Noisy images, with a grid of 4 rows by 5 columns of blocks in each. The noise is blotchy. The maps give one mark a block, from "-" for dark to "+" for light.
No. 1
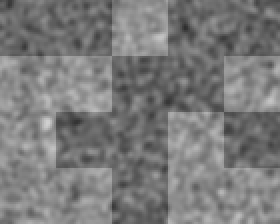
- - + - -
+ + - - +
+ - - + -
+ + - + +
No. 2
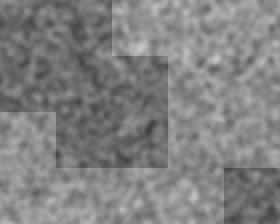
- - + + +
- - - + +
+ - - + +
+ + + + -
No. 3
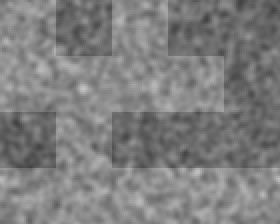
+ - + - -
+ + + + -
- + - - -
+ + + + +
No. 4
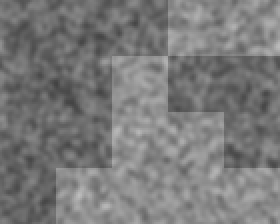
- - - + +
- - + - -
- - + + -
- + + + +
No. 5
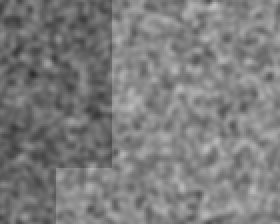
- - + + +
- - + + +
- - + + +
- + + + +
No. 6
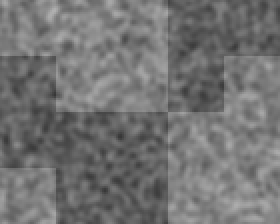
+ + + - -
- + + - +
- - - + +
+ - - + +
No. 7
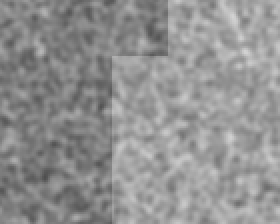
- - - + +
- - + + +
- - + + +
- - + + +
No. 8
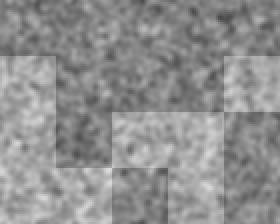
- - - - -
+ - - - +
+ - + + -
+ + - + -
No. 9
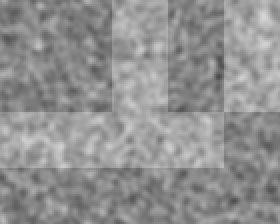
- - + - +
- - + - +
+ + + + -
- - - - -
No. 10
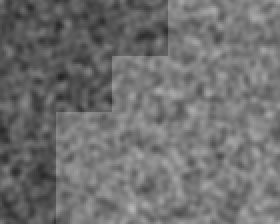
- - - + +
- - + + +
- + + + +
- + + + +
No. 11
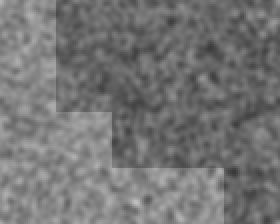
+ - - - -
+ - - - -
+ + - - -
+ + + + -
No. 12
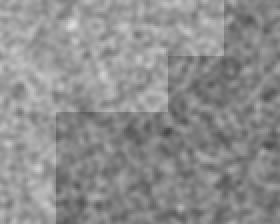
+ + + + -
+ + + - -
+ - - - -
+ - - - -
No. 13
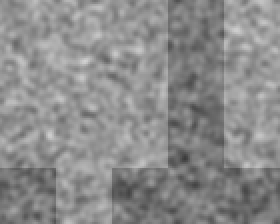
+ + + - +
+ + + - +
+ + + - +
- + - - -
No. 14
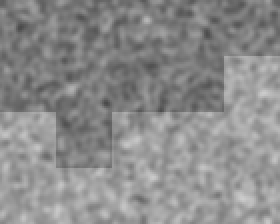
- - - - -
- - - - +
+ - + + +
+ + + + +
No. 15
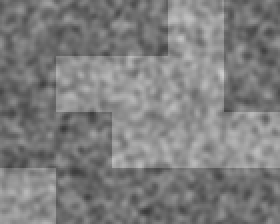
- - - + -
- + + + -
- - + + +
+ - - - -
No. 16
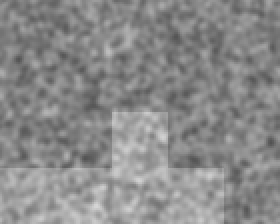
- - - - -
- - - - -
- - + - -
+ + + + -
